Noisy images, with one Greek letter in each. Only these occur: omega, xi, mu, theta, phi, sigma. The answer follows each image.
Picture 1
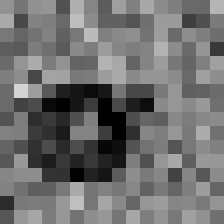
sigma
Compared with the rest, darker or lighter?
darker
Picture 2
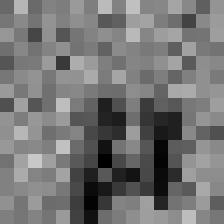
mu
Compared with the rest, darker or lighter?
darker
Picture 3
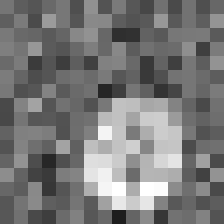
theta
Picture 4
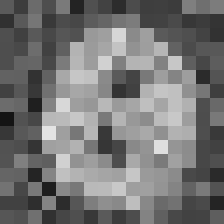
theta
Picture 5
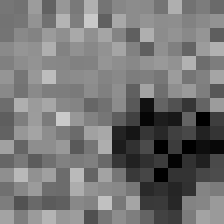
phi
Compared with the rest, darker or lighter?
darker
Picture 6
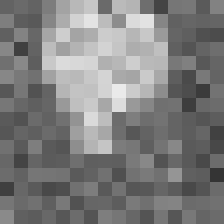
phi
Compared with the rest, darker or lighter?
lighter
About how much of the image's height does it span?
two thirds
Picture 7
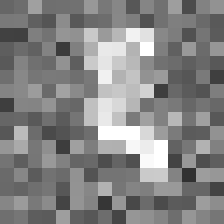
xi
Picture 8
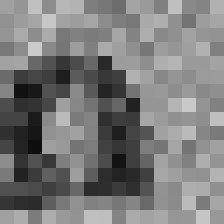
omega
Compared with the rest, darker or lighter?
darker
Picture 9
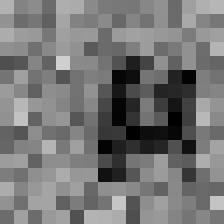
mu
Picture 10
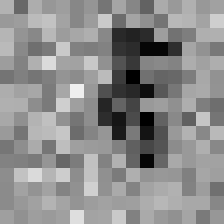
xi
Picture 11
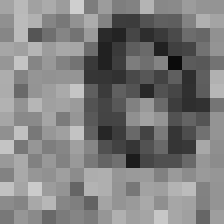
theta
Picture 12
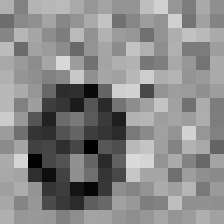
theta
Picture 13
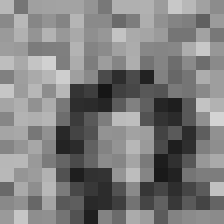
omega
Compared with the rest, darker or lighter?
darker
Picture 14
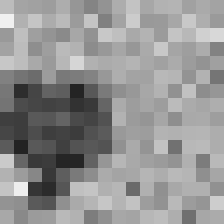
phi
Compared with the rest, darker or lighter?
darker
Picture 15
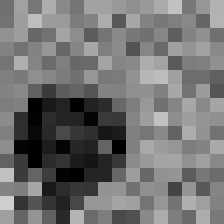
phi
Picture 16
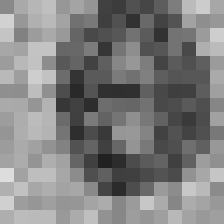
theta
